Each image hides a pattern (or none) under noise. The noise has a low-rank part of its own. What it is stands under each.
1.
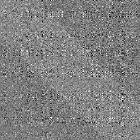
a diagonal band
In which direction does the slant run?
top left to bottom right
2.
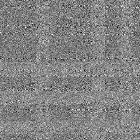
bands of rows crossing bands of columns
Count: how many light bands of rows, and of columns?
3 and 3
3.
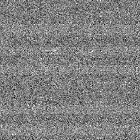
bands of rows
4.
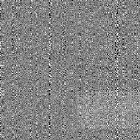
one block
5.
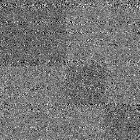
blocks along the diagonal
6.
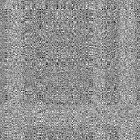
bands of rows crossing bands of columns
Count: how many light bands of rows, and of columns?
1 and 3
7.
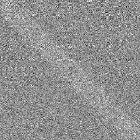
a diagonal band
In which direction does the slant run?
top left to bottom right
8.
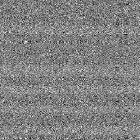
bands of rows
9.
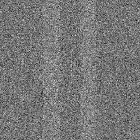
bands of columns
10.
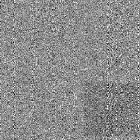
one block
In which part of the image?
bottom right
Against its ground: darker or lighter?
darker
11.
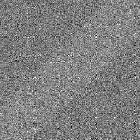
a diagonal band
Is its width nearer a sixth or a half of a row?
a half
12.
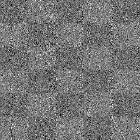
a checkerboard
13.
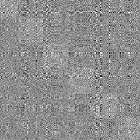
blocks along the diagonal
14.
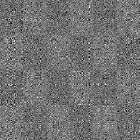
a checkerboard
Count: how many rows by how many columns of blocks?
4 by 6
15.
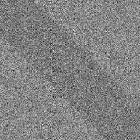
a diagonal band
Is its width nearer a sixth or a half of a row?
a half
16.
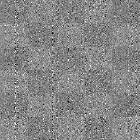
a checkerboard
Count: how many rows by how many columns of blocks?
6 by 5
